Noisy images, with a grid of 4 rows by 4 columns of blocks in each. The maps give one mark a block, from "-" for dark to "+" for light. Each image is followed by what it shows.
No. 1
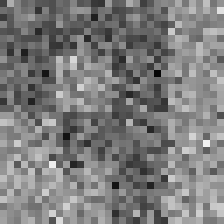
---+
-+-+
+--+
++-+
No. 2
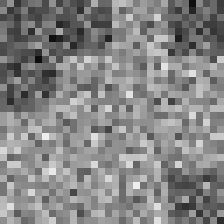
--+-
-+++
++++
+++-
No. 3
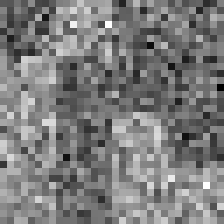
-+--
+---
+-+-
+-++
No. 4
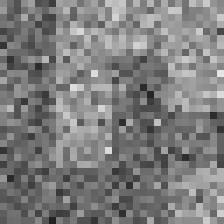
-+++
-+-+
-+--
---+
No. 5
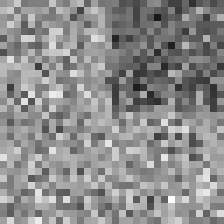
++--
++--
++++
++++
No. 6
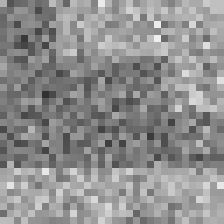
-+++
---+
----
++++
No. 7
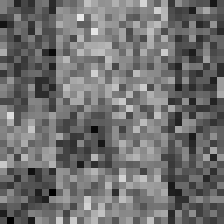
-++-
-++-
+-+-
-++-
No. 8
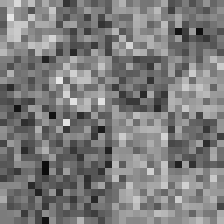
+-+-
-+-+
--+-
--++
